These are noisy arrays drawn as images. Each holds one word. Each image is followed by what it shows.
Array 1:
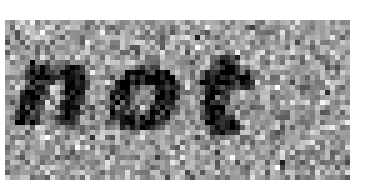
not
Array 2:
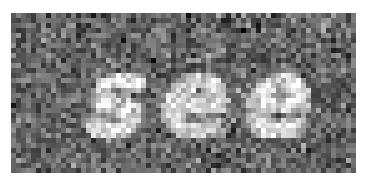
see
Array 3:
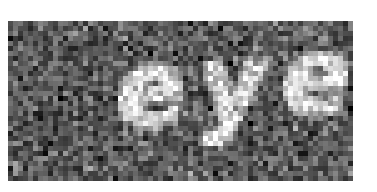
eye
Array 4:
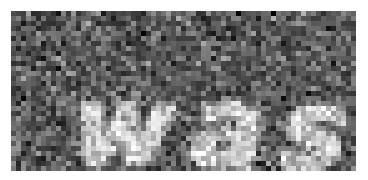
was
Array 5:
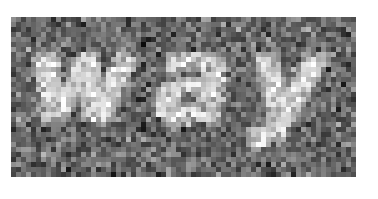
way
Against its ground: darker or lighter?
lighter
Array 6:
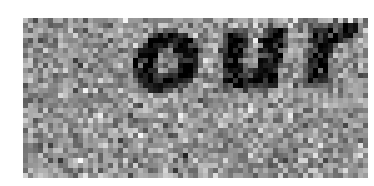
our
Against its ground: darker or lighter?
darker
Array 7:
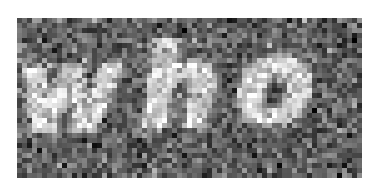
who
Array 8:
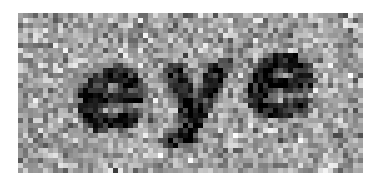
eye
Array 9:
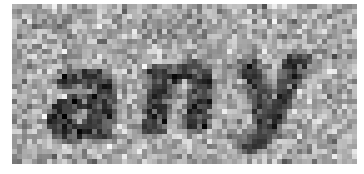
any
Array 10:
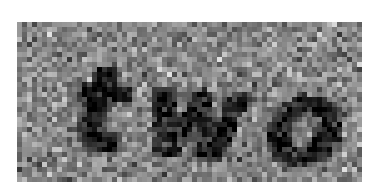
two
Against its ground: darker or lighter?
darker
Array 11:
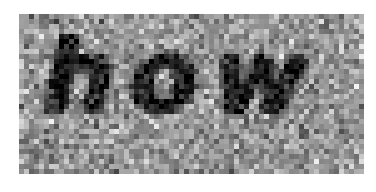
how
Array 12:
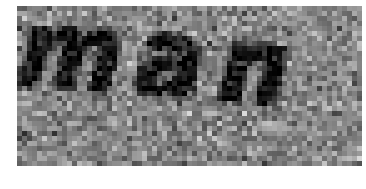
man
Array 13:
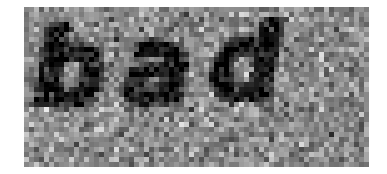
bad
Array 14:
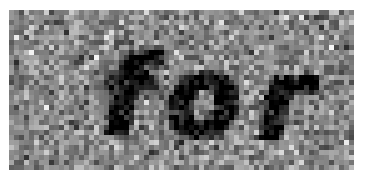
for
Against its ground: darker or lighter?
darker
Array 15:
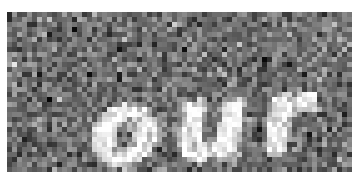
our
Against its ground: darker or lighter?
lighter
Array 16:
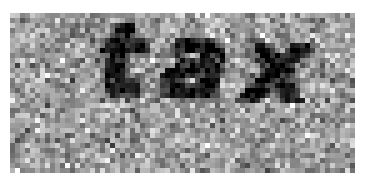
tax
